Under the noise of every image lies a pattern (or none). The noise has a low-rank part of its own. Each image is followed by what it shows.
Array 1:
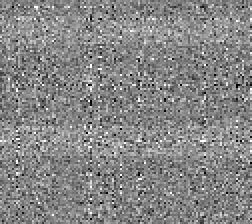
bands of rows
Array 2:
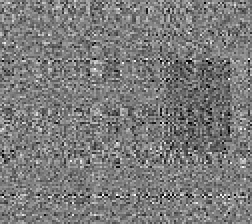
one block
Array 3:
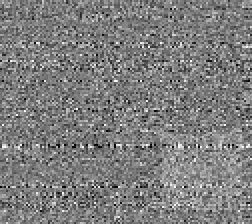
one block
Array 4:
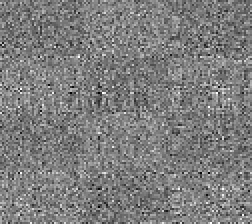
a checkerboard
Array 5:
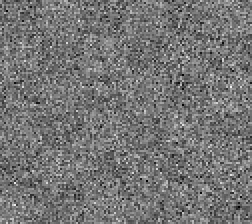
a checkerboard
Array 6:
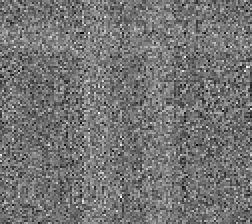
bands of rows crossing bands of columns
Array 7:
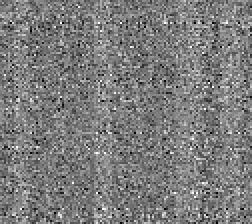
bands of columns
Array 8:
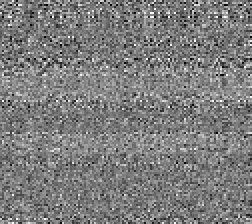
bands of rows
